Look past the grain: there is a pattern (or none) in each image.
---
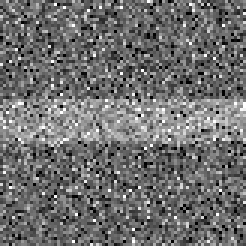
one horizontal stripe
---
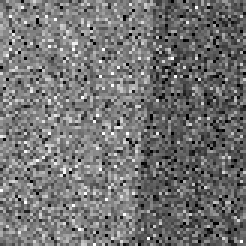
a sharp edge
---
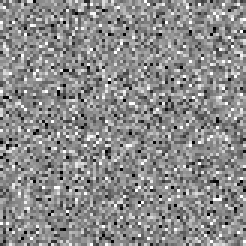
only noise
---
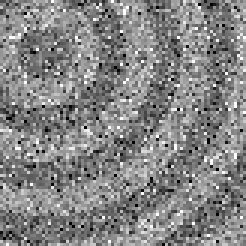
rings round one point
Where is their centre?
top left
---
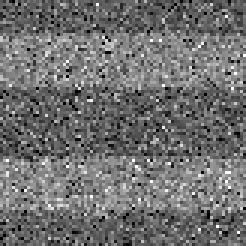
horizontal stripes
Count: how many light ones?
2
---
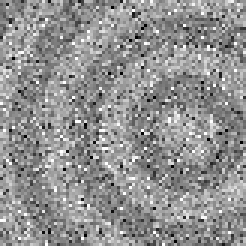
rings round one point
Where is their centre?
middle right
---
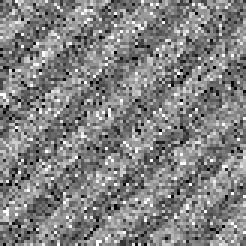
diagonal stripes
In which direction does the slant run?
bottom left to top right
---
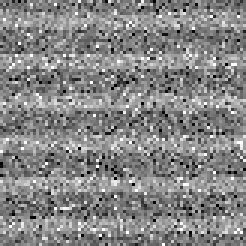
horizontal stripes
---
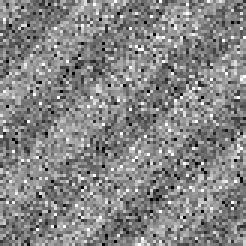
diagonal stripes
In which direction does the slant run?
bottom left to top right
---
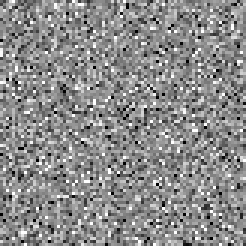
only noise
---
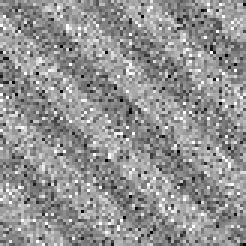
diagonal stripes
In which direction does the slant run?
top left to bottom right
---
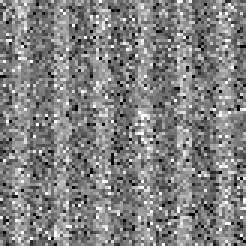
vertical stripes
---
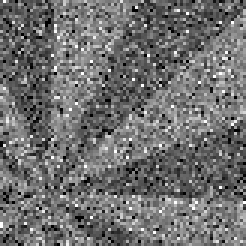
spokes from one point
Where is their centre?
bottom left
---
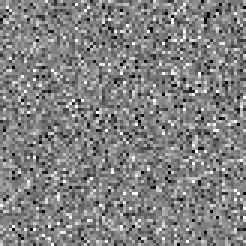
only noise
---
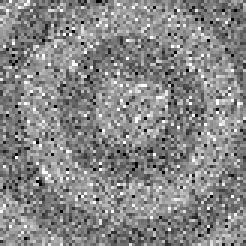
rings round one point
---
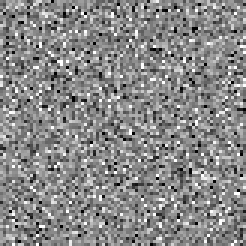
only noise
